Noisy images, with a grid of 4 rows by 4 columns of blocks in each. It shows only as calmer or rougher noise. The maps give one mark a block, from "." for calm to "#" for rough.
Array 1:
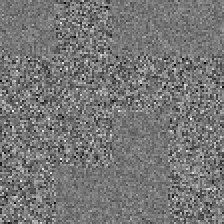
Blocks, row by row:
. # . .
# # # #
# # . #
# . . #
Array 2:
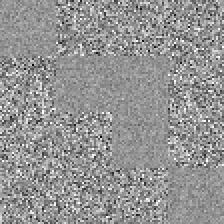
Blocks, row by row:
. # # #
# . . #
# # . #
# # # .
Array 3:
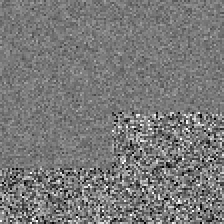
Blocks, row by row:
. . . .
. . . .
. . # #
# # # #
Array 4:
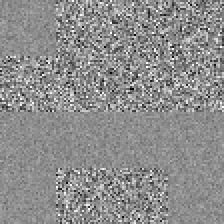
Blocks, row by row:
. # # #
# # # #
. . . .
. # # .
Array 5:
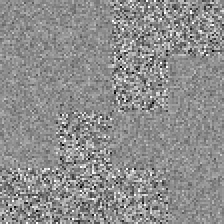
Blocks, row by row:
. . # #
. . # .
. # . .
# # # .
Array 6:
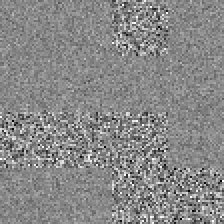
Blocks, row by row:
. . # .
. . . .
# # # .
. . # #
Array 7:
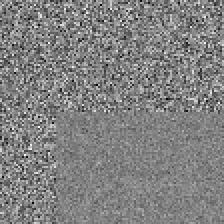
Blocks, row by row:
# # # #
# # # #
# . . .
# . . .
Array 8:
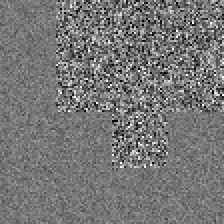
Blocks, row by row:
. # # #
. # # #
. . # .
. . . .
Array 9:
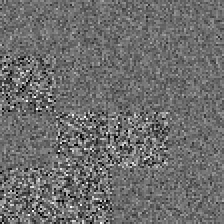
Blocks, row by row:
. . . .
# . . .
. # # .
# # . .
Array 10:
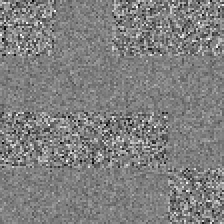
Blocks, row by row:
# . # #
. . . .
# # # .
. . . #
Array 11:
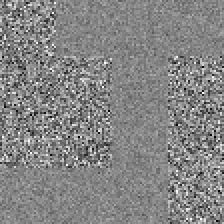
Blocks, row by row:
# . . .
# # . #
# # . #
. . . #
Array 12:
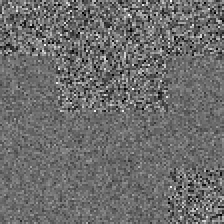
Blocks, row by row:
# # # #
. # # .
. . . .
. . . #
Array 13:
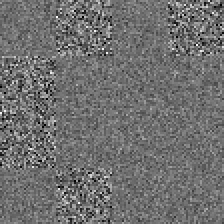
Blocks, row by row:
. # . #
# . . .
# . . .
. # . .
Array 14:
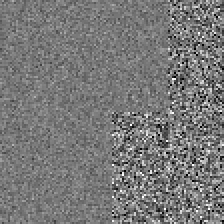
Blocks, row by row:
. . . #
. . . #
. . # #
. . # #
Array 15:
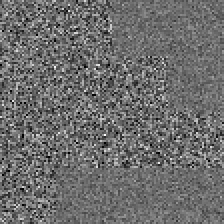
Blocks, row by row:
# # . .
# # # .
# # # #
# . . .
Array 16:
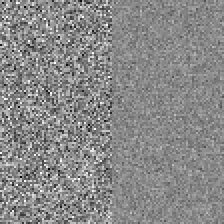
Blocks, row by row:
# # . .
# # . .
# # . .
# # . .
